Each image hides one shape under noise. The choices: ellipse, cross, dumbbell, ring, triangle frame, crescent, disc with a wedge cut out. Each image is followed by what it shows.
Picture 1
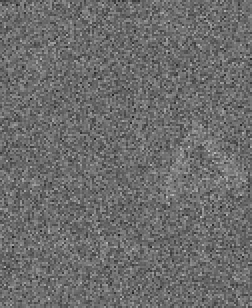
triangle frame
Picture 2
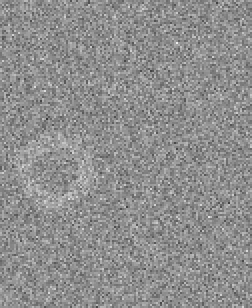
ring
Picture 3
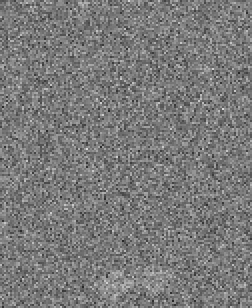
dumbbell
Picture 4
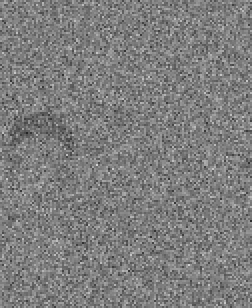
crescent
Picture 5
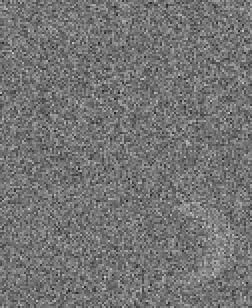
crescent
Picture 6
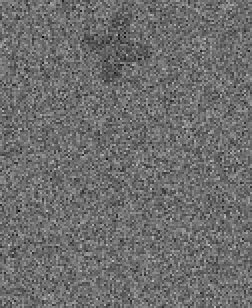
cross
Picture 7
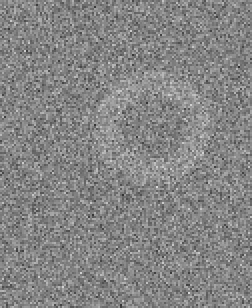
ring
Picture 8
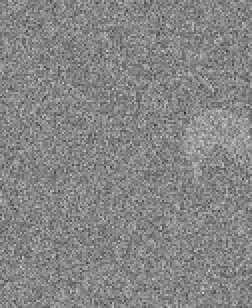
disc with a wedge cut out
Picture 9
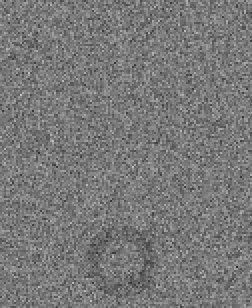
ring
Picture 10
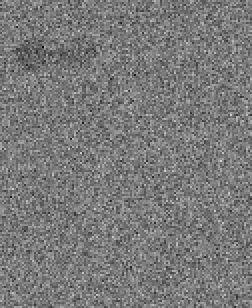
dumbbell
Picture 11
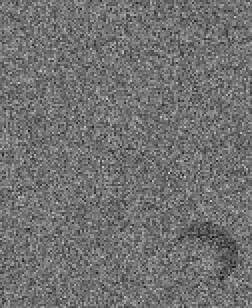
crescent
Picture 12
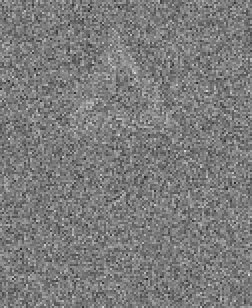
triangle frame
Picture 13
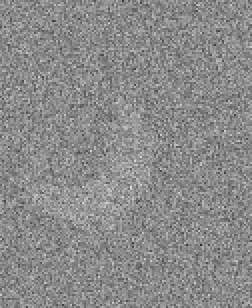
crescent
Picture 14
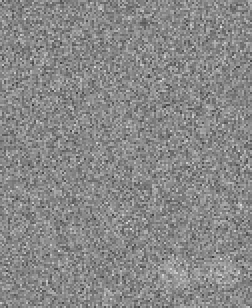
dumbbell
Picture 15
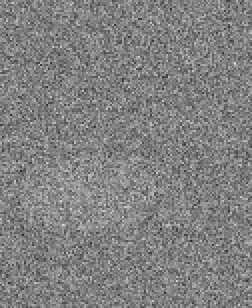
ellipse
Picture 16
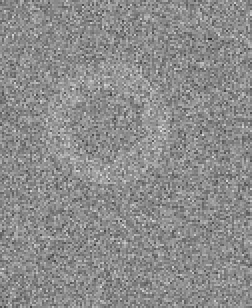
ring
